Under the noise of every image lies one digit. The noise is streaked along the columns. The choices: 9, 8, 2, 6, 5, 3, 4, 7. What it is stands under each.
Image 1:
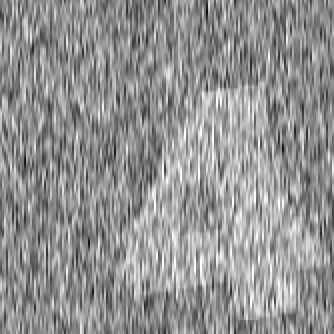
4
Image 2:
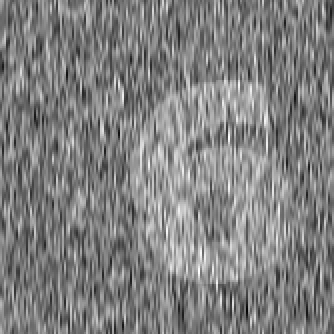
6
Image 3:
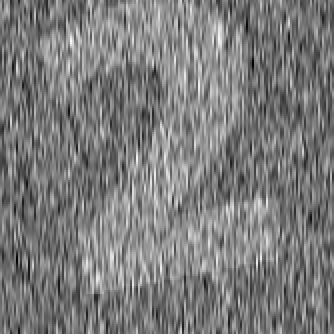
2
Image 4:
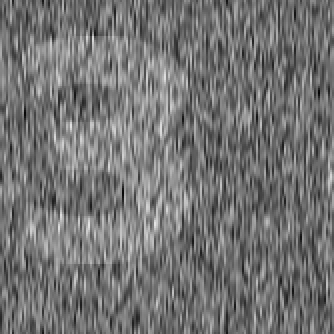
3
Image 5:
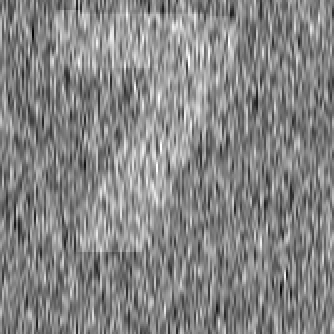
7
